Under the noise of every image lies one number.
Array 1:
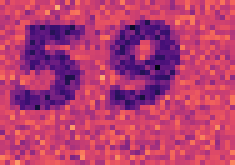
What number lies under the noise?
59
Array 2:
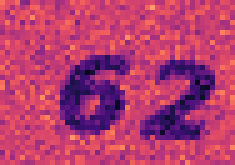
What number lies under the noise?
62
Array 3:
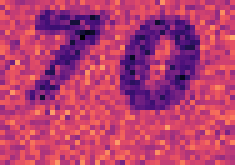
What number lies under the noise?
70
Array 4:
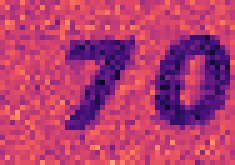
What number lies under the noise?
70
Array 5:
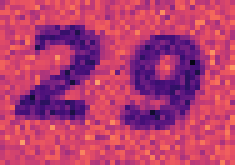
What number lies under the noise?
29
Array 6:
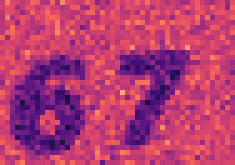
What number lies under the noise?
67
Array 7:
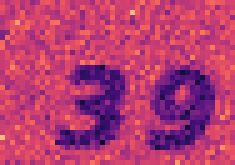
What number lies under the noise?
39
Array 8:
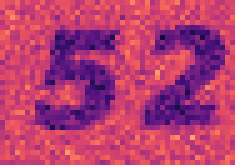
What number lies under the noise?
52
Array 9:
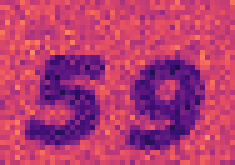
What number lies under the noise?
59
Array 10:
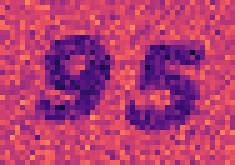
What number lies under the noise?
95
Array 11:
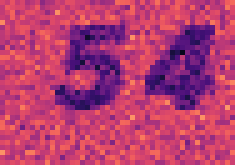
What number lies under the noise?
54
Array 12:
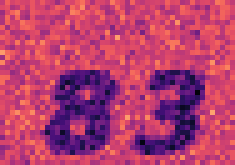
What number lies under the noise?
83
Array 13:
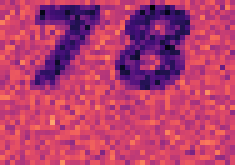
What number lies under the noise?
78
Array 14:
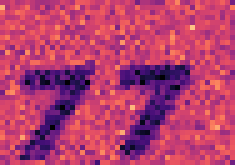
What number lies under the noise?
77
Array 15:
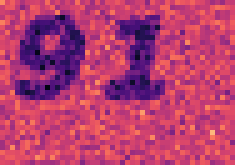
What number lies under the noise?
91
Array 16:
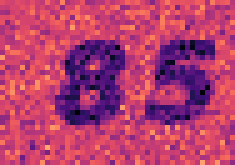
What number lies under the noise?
85
